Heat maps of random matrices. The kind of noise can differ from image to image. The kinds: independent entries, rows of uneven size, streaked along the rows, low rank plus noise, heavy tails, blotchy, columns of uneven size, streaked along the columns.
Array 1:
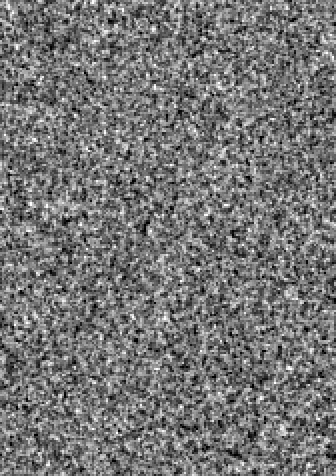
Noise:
blotchy
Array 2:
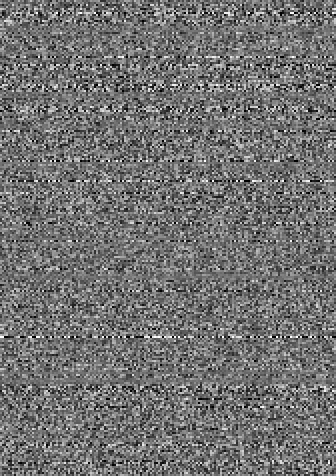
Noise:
rows of uneven size
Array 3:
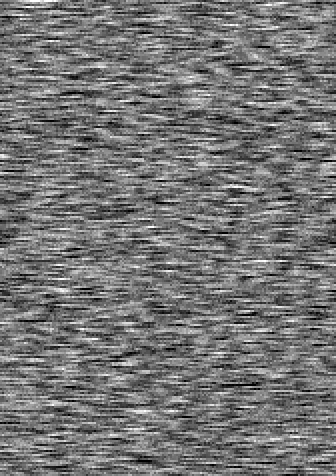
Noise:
streaked along the rows
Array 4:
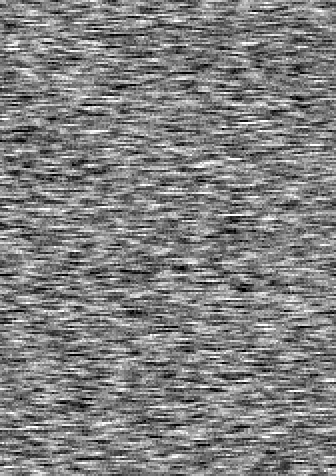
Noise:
streaked along the rows
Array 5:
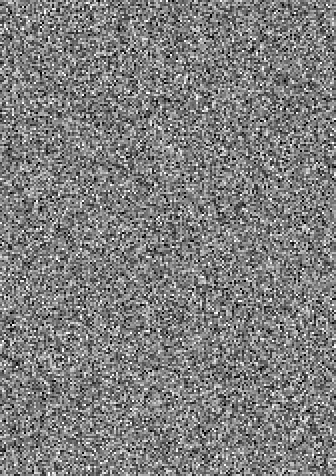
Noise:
independent entries
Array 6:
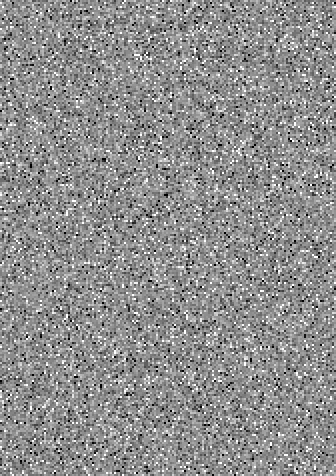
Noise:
heavy tails
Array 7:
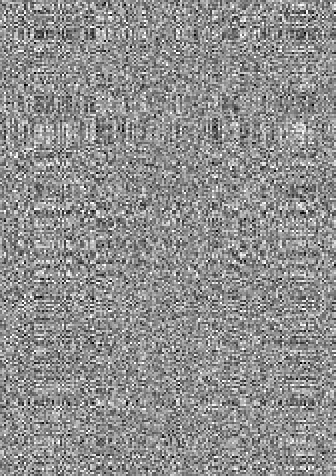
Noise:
low rank plus noise
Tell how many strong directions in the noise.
one
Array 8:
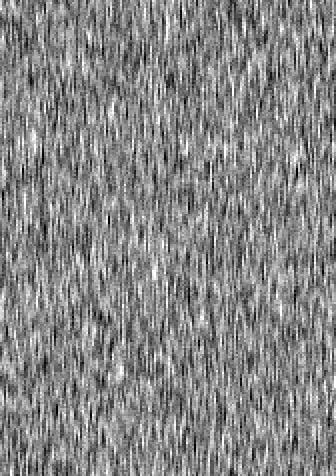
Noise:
streaked along the columns
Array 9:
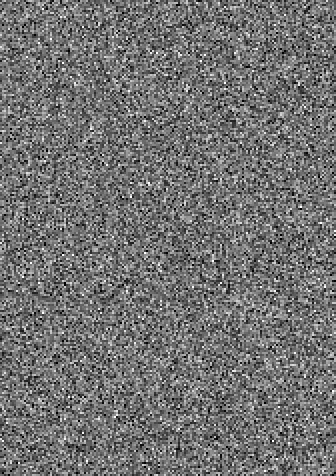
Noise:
independent entries
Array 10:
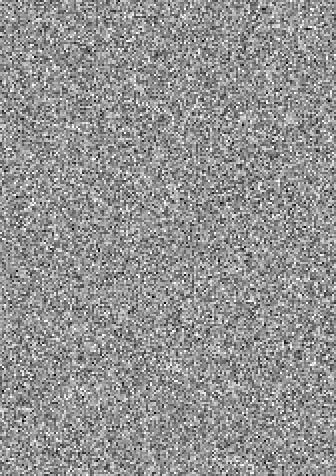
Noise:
independent entries
